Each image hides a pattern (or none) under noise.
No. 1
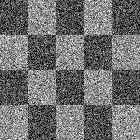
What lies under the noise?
a checkerboard
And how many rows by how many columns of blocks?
4 by 5
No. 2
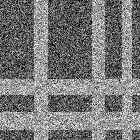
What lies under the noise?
bands of rows crossing bands of columns
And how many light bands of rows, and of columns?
2 and 3
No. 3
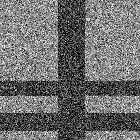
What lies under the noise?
bands of rows crossing bands of columns
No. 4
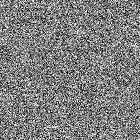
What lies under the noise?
only noise
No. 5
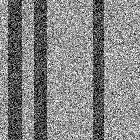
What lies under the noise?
bands of columns
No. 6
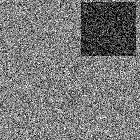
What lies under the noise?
one block
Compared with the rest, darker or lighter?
darker
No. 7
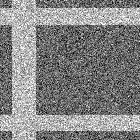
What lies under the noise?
bands of rows crossing bands of columns
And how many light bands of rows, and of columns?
2 and 1
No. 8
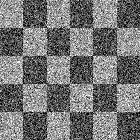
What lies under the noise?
a checkerboard
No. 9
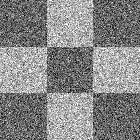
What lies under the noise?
a checkerboard
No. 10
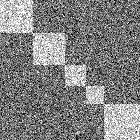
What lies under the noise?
blocks along the diagonal
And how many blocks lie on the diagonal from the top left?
5
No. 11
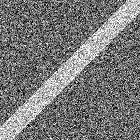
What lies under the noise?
a diagonal band
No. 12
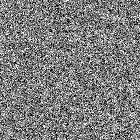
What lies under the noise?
only noise
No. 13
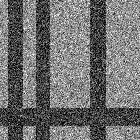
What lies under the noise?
bands of rows crossing bands of columns
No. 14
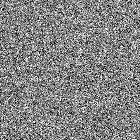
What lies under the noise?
only noise
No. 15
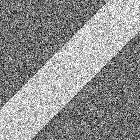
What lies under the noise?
a diagonal band
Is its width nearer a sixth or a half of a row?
a half
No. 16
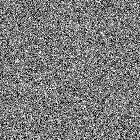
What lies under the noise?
only noise
